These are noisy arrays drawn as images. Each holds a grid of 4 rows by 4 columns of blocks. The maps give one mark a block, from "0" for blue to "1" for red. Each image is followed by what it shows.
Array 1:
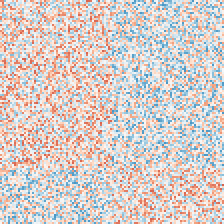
1 1 0 0
1 1 0 0
1 1 0 0
0 0 1 1
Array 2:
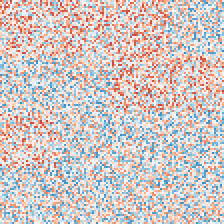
1 1 1 0
0 0 1 1
1 0 0 0
0 0 0 0
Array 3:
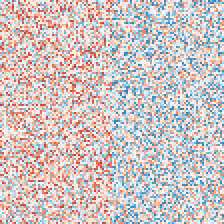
1 1 0 0
1 1 0 0
1 1 0 0
1 1 0 0
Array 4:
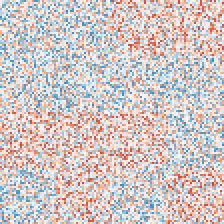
0 0 1 1
0 0 0 0
1 1 1 0
0 1 0 1
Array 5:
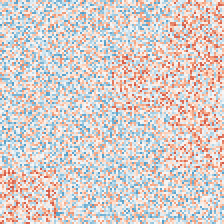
0 0 0 1
0 0 1 1
0 0 0 1
1 0 0 0
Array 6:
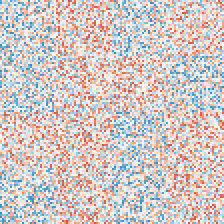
0 1 0 1
0 1 1 0
1 1 0 1
0 1 0 1
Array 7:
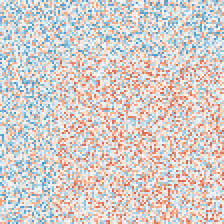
0 0 0 0
0 1 1 1
0 1 1 1
0 1 1 1
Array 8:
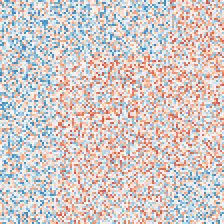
0 0 0 1
0 1 1 1
0 1 1 1
0 1 1 0
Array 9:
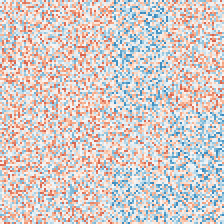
1 1 0 1
1 1 0 1
1 1 1 0
1 1 0 0
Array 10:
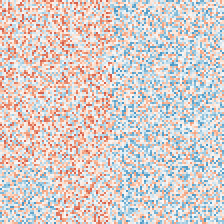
1 1 0 0
1 1 0 0
1 1 0 0
0 1 0 0
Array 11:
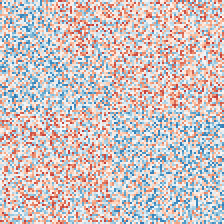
0 1 1 1
0 0 1 1
1 1 0 0
1 1 0 0
